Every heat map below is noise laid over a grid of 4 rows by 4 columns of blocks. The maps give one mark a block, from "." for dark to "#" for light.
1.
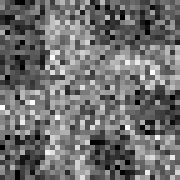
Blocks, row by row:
. # . .
. # # #
# # # .
. # . #
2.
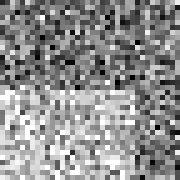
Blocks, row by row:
. . . .
. . . .
# # # .
# # # .
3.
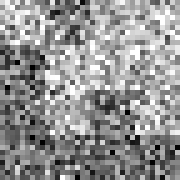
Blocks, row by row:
# . # #
. # # #
. # . #
. . . .
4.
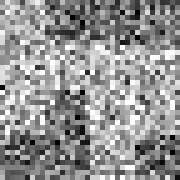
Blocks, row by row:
# . . .
# # # #
# . # #
. . # .
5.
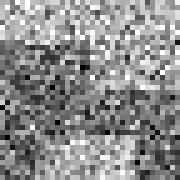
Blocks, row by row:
# # # #
. . # #
. . . .
. # # .
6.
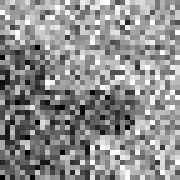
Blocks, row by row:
# # # #
. # # #
. . . #
. . # #
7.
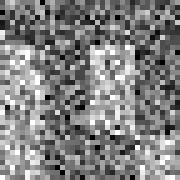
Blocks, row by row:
. . . .
# . # .
# . # .
# . . #
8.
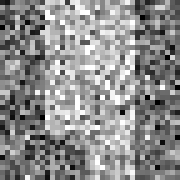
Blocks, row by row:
. # # .
. # # .
. # # .
. . # .
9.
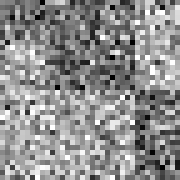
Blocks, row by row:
. . . #
# . . #
# # # .
# # # .
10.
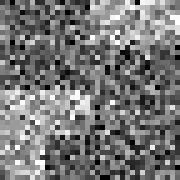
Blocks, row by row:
. . # #
. . . .
# # . .
# . . .
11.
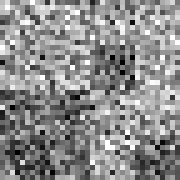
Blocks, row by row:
# # # #
# # . #
. . # #
. . # .
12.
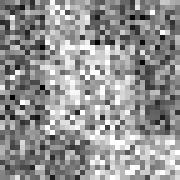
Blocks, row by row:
. # . .
. # # .
. # # .
. . # #
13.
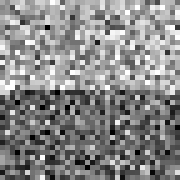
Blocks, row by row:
# # # #
# # # #
. . . .
. . . .
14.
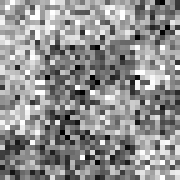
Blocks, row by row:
# # # .
# . . #
# . # .
. . . #
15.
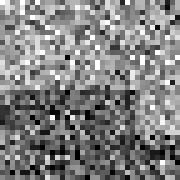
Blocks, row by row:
# # # #
# # # #
. . . #
. . . .
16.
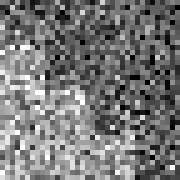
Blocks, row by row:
. . . .
# . . .
# # . .
# # # .
